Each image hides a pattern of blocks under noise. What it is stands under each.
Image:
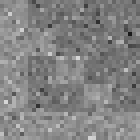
mirrored about the diagonal from the bottom left
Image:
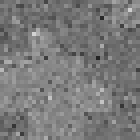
mirrored about the diagonal from the bottom left
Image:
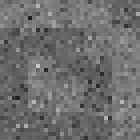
mirrored about the diagonal from the bottom left
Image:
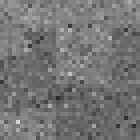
no symmetry
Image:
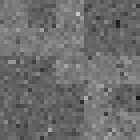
mirrored about the diagonal from the bottom left
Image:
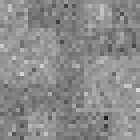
the same after a half turn
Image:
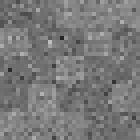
the same after a half turn
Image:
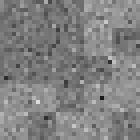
mirrored about the diagonal from the top left
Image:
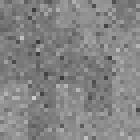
no symmetry
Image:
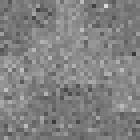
left and right mirror each other
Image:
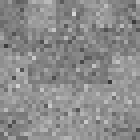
left and right mirror each other
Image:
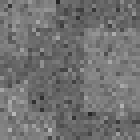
top and bottom mirror each other
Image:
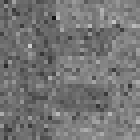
top and bottom mirror each other
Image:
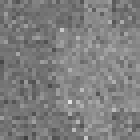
top and bottom mirror each other
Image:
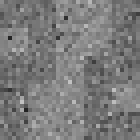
the same after a half turn
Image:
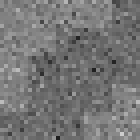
mirrored about the diagonal from the top left
